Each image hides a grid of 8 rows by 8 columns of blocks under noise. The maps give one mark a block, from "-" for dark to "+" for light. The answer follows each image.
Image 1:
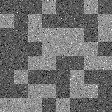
---+--+-
+-+----+
--++++-+
---++++-
--++--++
-+---+--
--++-++-
+++-+---
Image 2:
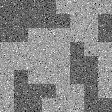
----++++
-----++-
--+++++-
+++++-++
+++++--+
+-+++--+
+---++-+
+--+++--
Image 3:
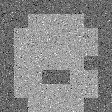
--------
--++++--
-++++++-
-++++++-
-+++++--
-++--++-
-++++++-
--++++--
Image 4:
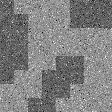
-++++---
--+++---
--++++++
--++++++
--++--++
-++---++
+++--+++
++--++++
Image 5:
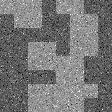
+++-++--
-++--++-
-----++-
--++-++-
--++++--
----++--
--+++++-
--++++--
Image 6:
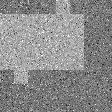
----+---
++++++--
++++++--
++++++--
++++++--
-+------
--------
--------
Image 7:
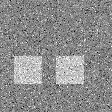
--------
--------
--------
--------
-++-++--
-++-++--
--------
--------
